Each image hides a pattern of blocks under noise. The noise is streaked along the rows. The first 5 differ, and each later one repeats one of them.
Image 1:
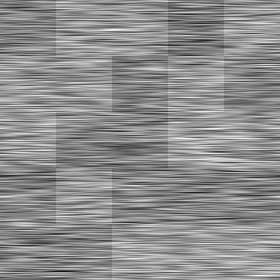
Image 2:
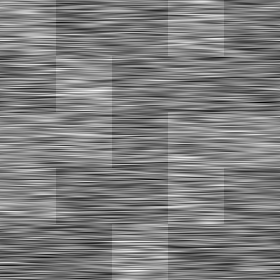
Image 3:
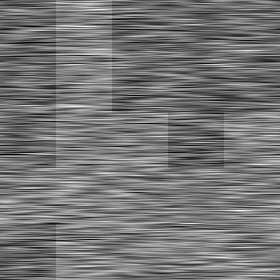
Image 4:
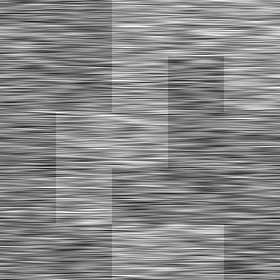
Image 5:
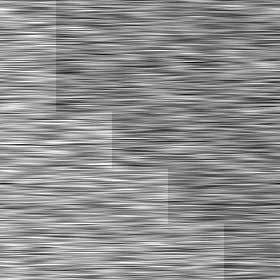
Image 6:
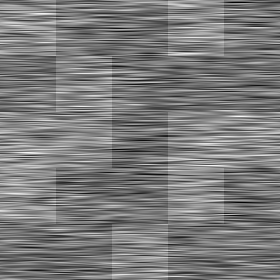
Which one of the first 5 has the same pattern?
2
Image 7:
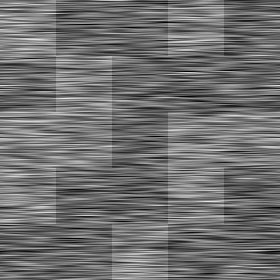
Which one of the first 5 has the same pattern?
2
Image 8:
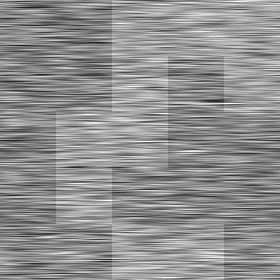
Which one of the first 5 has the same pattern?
4
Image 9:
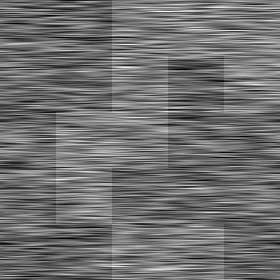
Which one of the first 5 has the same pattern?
4
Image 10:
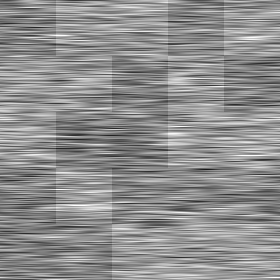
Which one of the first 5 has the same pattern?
1
